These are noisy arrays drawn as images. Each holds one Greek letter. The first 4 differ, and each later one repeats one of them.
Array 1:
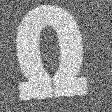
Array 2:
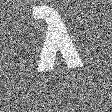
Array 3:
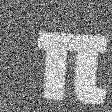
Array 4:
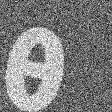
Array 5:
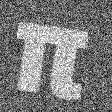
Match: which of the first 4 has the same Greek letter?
3
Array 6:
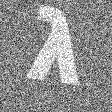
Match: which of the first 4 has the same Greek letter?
2
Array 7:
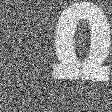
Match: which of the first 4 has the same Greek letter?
1
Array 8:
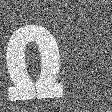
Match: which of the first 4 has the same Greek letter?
1
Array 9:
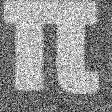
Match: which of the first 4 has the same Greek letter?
3
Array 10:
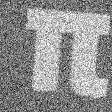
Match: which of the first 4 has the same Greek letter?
3
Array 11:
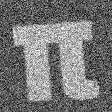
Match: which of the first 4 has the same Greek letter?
3
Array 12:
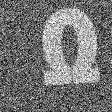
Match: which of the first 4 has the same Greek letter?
1
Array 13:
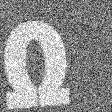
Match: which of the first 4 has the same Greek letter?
1
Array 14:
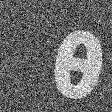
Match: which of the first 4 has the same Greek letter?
4
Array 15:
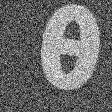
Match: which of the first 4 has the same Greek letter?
4
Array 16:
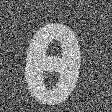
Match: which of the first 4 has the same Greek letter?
4
